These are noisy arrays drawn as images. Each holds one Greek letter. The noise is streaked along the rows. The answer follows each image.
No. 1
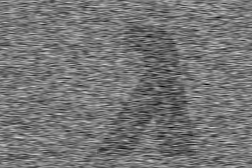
lambda
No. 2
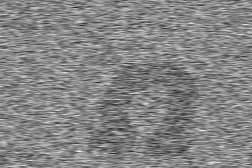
omega
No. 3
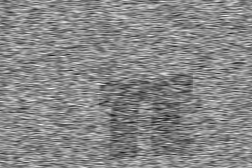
pi
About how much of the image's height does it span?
half
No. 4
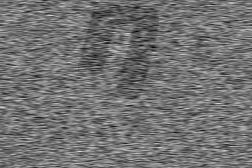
eta
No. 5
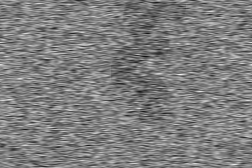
xi
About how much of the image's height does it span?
two thirds
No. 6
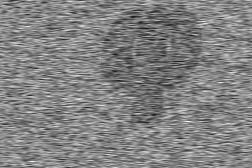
phi
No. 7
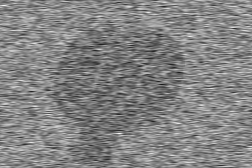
phi
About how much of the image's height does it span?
nearly all
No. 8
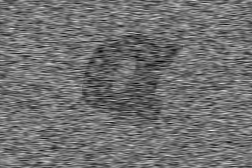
alpha
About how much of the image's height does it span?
half
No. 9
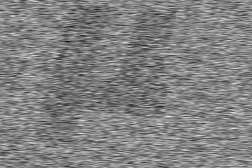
mu
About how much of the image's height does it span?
nearly all
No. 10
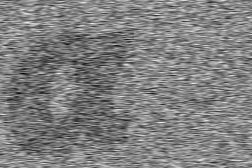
alpha
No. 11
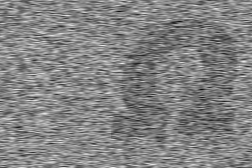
omega
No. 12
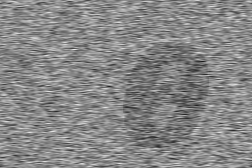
theta
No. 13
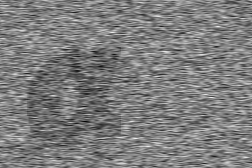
alpha
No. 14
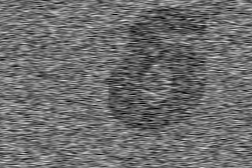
delta
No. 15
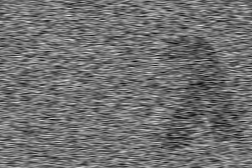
lambda
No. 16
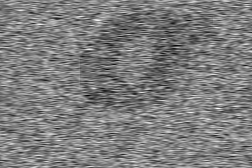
sigma
